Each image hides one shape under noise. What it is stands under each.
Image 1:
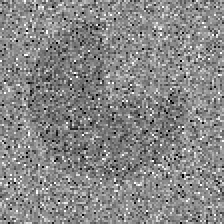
disc with a wedge cut out
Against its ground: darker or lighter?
darker
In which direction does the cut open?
up and right
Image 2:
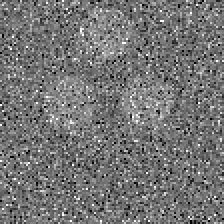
three dots
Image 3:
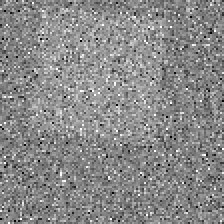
square
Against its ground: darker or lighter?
lighter
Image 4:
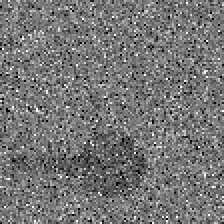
lollipop
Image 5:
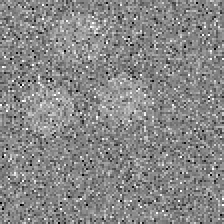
three dots
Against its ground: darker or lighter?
lighter
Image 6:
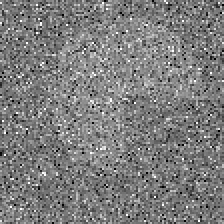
disc with a wedge cut out
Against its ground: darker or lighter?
lighter
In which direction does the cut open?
down and right
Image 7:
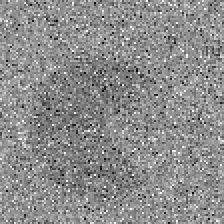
disc with a wedge cut out
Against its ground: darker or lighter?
darker
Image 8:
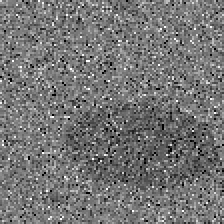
ellipse
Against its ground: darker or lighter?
darker
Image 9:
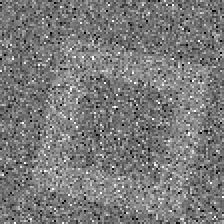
square frame
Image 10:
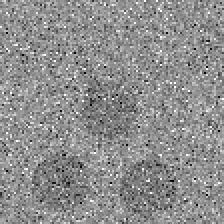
three dots
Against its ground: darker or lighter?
darker
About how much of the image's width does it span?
two thirds
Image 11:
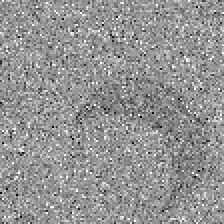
crescent
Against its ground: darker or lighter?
darker
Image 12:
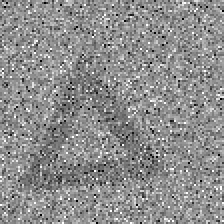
triangle frame
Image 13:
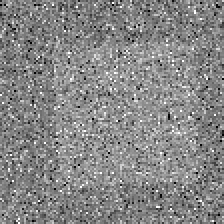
square
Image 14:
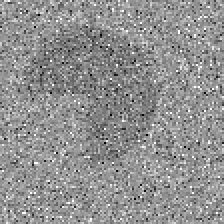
disc with a wedge cut out
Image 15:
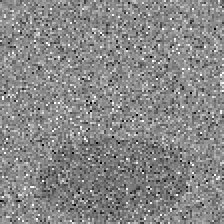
ellipse
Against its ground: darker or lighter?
darker
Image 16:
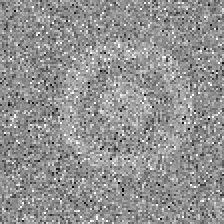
bullseye
